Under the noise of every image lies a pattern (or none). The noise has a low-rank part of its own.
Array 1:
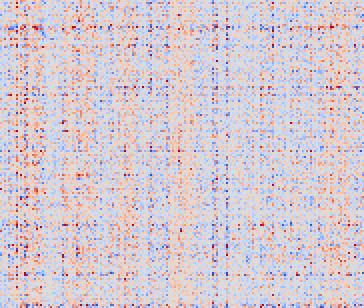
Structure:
bands of columns
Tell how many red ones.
5
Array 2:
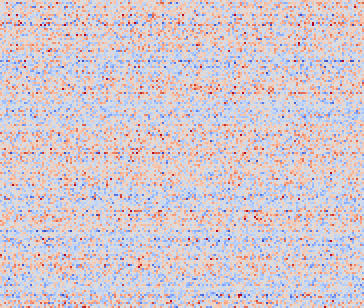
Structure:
bands of rows
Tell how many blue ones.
5
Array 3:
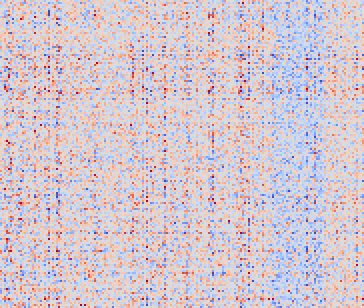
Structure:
one band of columns
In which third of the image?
right
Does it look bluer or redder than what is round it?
bluer
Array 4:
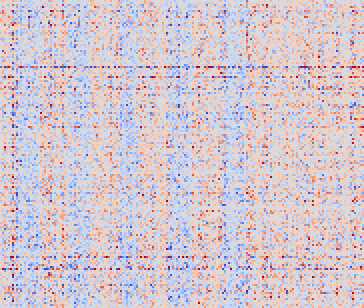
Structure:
bands of columns
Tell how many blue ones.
5
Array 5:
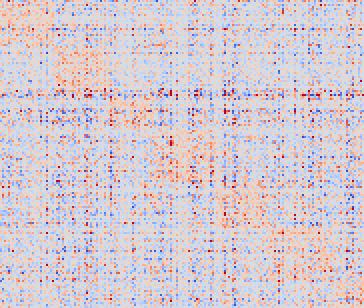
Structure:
blocks along the diagonal
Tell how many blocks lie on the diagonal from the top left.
7
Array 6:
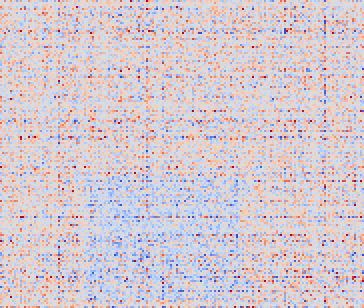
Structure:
one block
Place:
bottom middle
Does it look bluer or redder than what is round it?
bluer
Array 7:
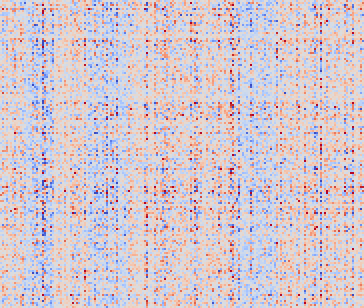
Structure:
bands of columns
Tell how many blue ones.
3
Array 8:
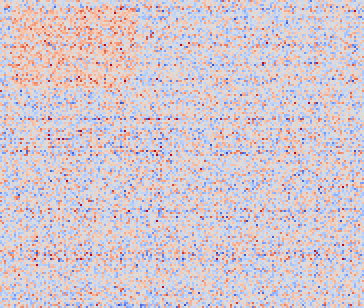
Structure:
one block
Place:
top left
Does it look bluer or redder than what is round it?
redder
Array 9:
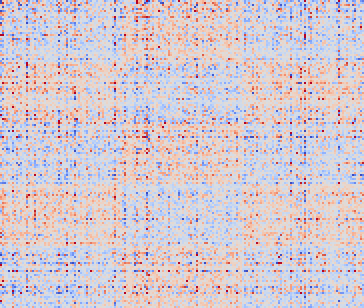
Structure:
a checkerboard
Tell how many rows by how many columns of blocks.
5 by 3
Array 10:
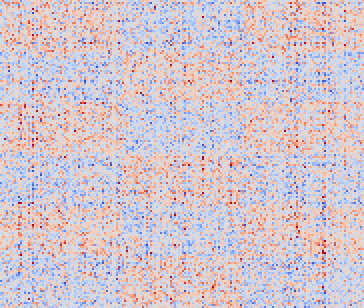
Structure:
a checkerboard
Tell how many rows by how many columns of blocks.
6 by 3
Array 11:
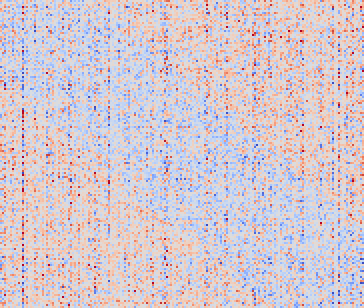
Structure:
a diagonal band
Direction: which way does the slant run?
top left to bottom right
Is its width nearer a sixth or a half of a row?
a half
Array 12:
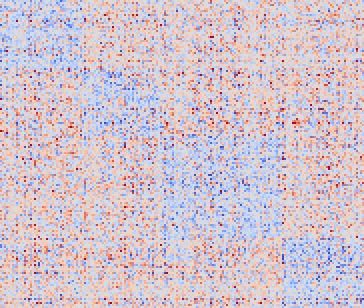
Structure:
blocks along the diagonal
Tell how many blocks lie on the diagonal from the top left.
4
